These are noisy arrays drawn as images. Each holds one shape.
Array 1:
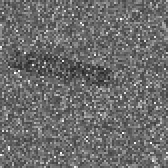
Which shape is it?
bar
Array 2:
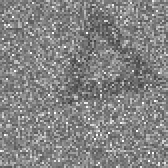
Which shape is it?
triangle frame
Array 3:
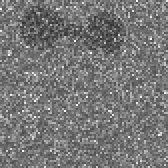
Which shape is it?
dumbbell
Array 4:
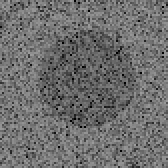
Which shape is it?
disc
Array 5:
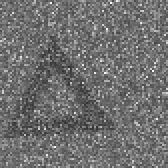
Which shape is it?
triangle frame
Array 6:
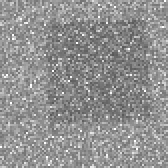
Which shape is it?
square
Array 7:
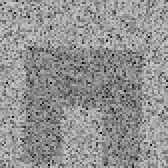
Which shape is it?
square with a notch
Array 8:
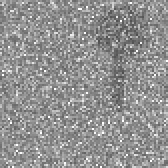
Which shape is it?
lollipop
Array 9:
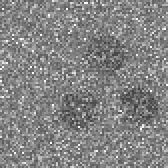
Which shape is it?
three dots
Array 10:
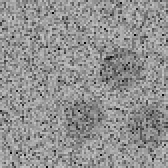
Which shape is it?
three dots
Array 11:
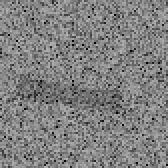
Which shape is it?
bar
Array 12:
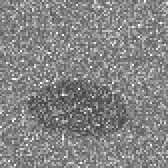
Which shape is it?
ellipse
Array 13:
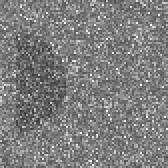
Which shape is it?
half disc
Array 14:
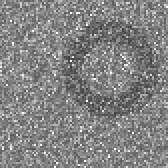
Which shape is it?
ring
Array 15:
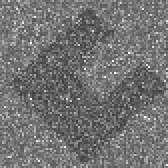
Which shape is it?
square with a notch
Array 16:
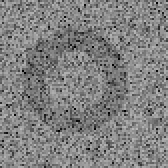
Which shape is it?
ring
